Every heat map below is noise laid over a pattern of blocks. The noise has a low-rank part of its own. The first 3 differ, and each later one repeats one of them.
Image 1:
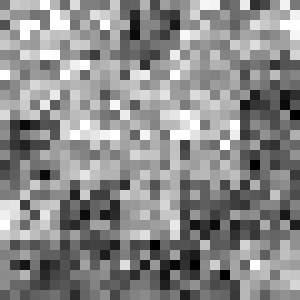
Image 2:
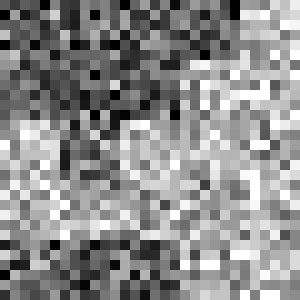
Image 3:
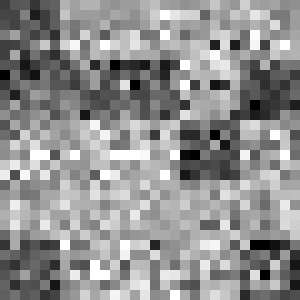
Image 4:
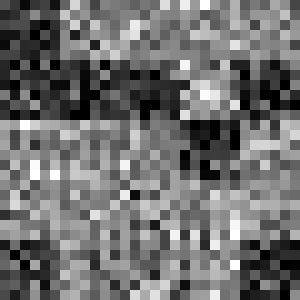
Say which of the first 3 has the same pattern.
3
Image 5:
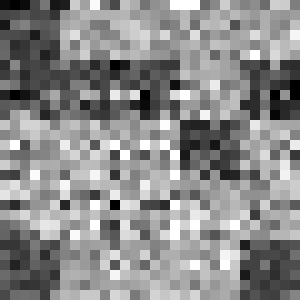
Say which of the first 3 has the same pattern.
3
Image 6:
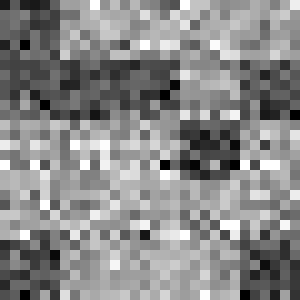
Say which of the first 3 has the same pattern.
3
